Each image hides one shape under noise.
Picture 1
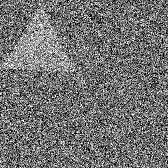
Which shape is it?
triangle
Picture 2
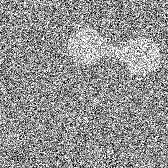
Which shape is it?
dumbbell
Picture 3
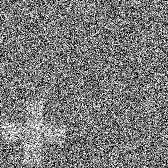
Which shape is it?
cross
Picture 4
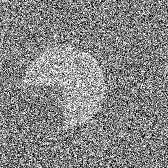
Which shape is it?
disc with a wedge cut out
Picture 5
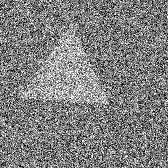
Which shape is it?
triangle
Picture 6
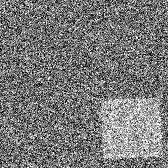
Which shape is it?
square
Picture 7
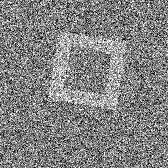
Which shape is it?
square frame
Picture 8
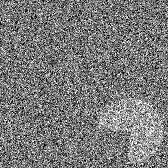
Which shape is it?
disc with a wedge cut out
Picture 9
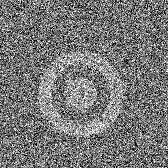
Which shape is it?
bullseye
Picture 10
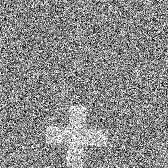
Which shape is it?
cross
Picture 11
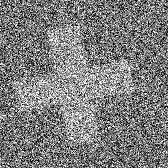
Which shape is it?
cross
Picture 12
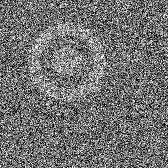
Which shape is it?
bullseye
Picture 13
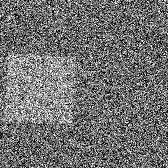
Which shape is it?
square
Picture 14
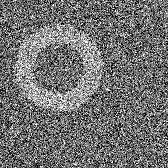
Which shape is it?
ring
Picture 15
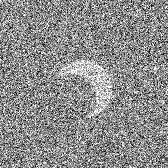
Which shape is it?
crescent
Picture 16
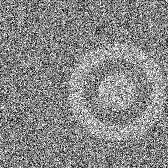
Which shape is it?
bullseye
